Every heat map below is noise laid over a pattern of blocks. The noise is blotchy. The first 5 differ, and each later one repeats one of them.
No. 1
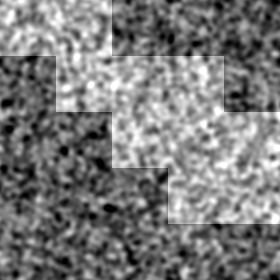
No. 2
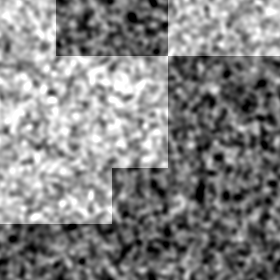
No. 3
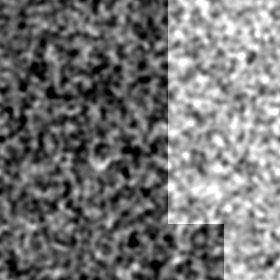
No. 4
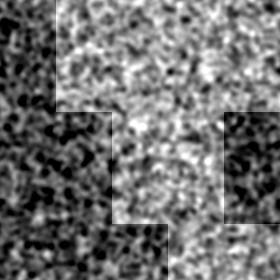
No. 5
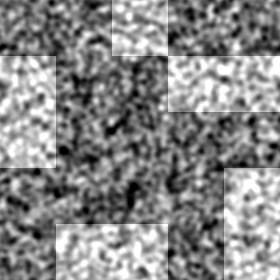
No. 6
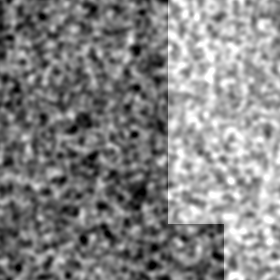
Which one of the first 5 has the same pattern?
3
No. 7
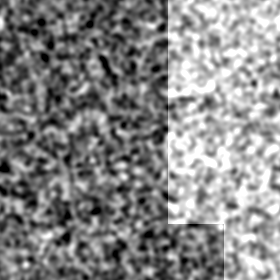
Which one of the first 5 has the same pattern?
3
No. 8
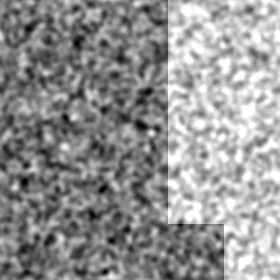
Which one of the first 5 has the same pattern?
3
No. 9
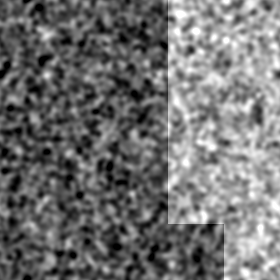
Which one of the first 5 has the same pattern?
3
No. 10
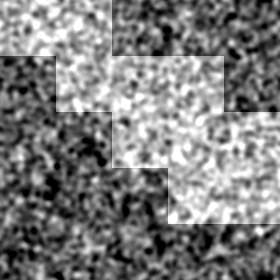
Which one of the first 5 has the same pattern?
1
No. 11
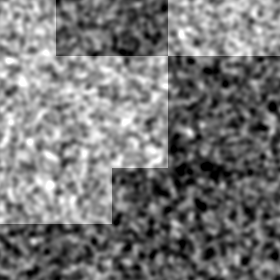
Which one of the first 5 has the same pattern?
2
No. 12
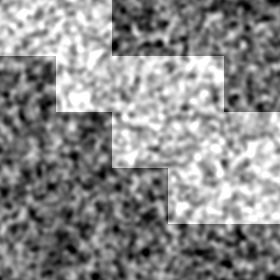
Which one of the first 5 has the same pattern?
1
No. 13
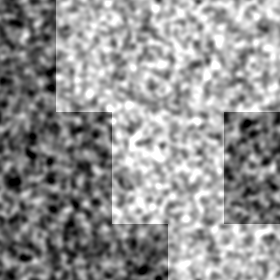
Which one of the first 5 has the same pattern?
4
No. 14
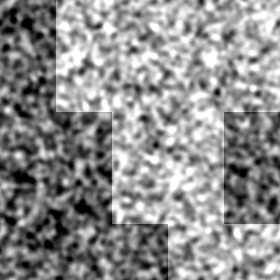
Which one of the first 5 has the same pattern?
4
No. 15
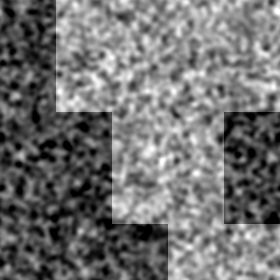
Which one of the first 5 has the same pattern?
4
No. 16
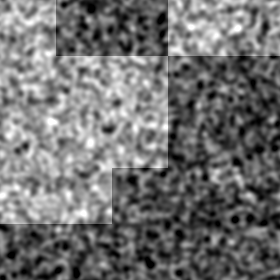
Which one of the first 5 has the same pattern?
2
